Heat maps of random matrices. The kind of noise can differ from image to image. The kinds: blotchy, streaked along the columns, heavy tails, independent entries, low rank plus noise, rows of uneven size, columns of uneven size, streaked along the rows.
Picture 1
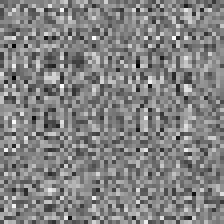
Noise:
low rank plus noise
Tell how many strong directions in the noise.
one
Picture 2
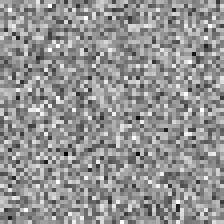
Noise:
independent entries
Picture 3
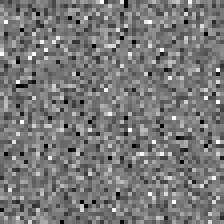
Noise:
heavy tails
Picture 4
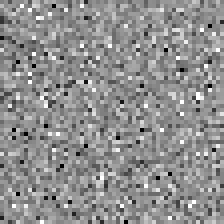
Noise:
heavy tails
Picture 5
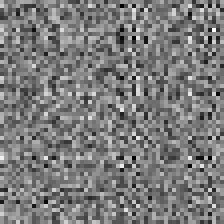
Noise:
low rank plus noise
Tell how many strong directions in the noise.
one
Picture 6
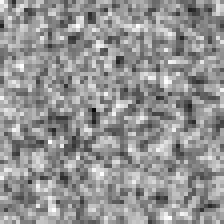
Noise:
blotchy
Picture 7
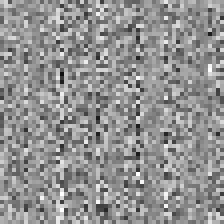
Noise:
columns of uneven size
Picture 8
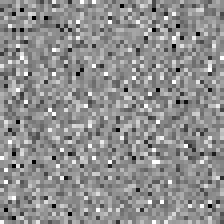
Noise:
heavy tails
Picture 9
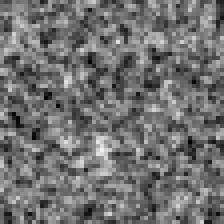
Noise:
blotchy
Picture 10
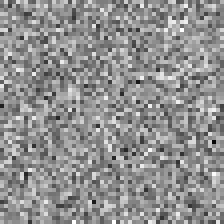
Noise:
independent entries
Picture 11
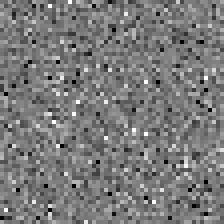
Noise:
heavy tails
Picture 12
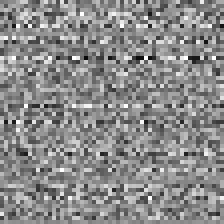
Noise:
rows of uneven size
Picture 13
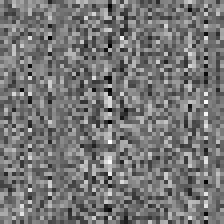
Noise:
columns of uneven size
